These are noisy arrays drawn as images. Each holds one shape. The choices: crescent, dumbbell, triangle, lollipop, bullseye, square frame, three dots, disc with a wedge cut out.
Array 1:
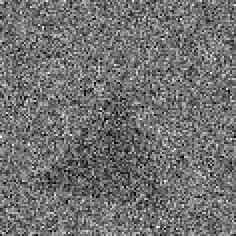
triangle
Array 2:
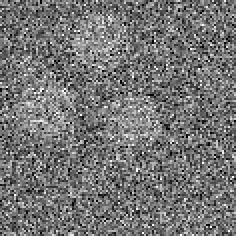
three dots
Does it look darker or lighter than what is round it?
lighter
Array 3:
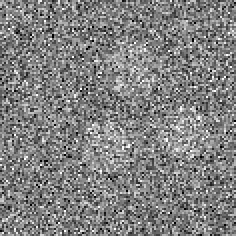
three dots
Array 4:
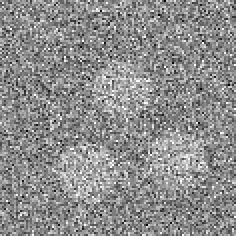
three dots
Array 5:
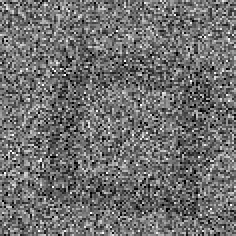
square frame
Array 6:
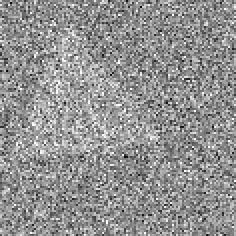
triangle
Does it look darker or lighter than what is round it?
lighter
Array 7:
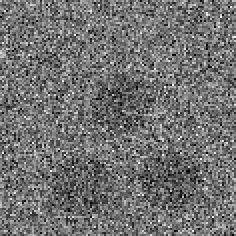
three dots
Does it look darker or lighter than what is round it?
darker
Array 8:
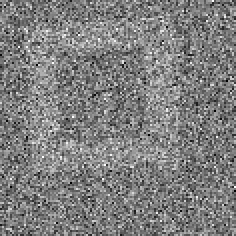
square frame
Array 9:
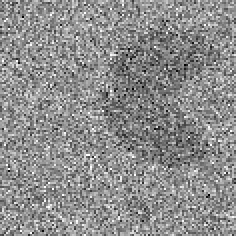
disc with a wedge cut out
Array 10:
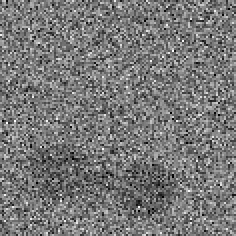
dumbbell
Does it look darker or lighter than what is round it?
darker
